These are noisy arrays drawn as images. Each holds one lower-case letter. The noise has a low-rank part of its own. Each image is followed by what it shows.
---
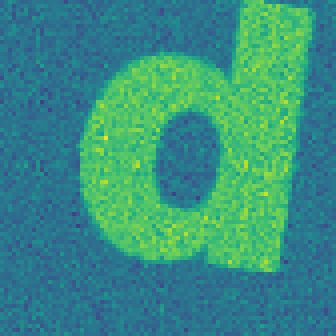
light d
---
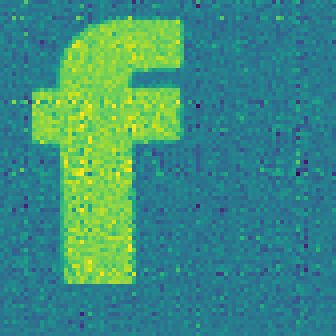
light f
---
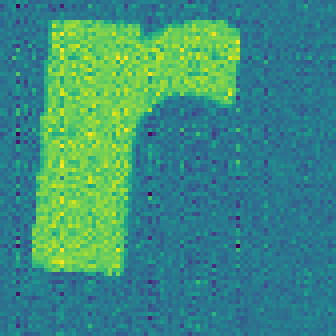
light r
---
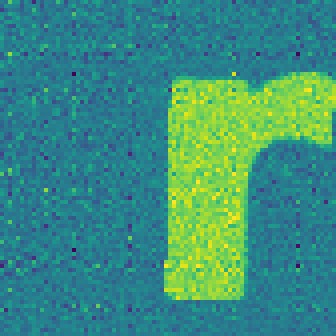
light r
